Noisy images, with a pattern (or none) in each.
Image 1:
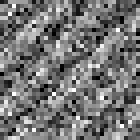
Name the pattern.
diagonal stripes
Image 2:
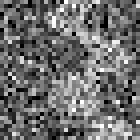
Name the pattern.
a wavy band
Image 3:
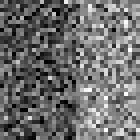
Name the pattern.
a sharp edge
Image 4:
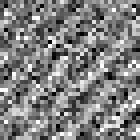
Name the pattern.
diagonal stripes
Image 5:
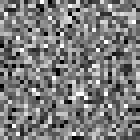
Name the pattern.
only noise
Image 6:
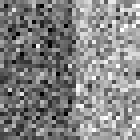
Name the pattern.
a sharp edge
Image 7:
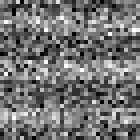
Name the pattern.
horizontal stripes
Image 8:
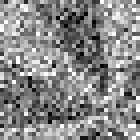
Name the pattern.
spokes from one point
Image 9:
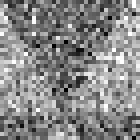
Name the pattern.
spokes from one point
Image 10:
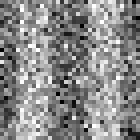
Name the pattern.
vertical stripes
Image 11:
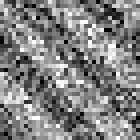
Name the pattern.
diagonal stripes
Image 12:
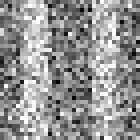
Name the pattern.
vertical stripes
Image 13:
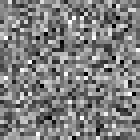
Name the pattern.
only noise
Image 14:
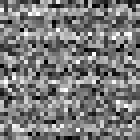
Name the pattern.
horizontal stripes
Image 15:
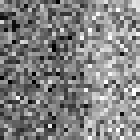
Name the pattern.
a sharp edge
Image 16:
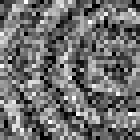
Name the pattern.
rings round one point
